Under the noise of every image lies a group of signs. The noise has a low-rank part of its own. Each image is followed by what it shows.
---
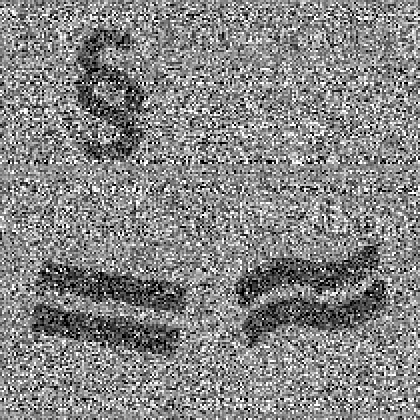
top left: section sign; bottom left: equals sign; bottom right: approximately sign
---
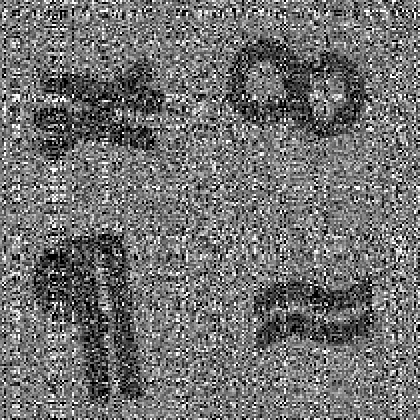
top left: not-equal sign; top right: infinity sign; bottom left: pilcrow; bottom right: approximately sign
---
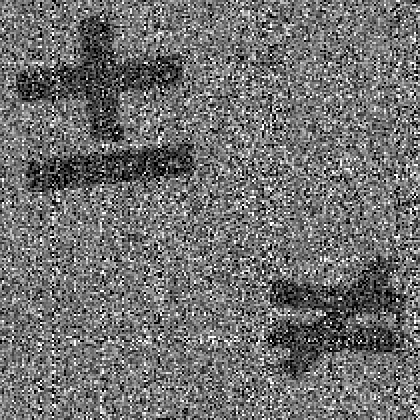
top left: plus-minus sign; bottom right: not-equal sign
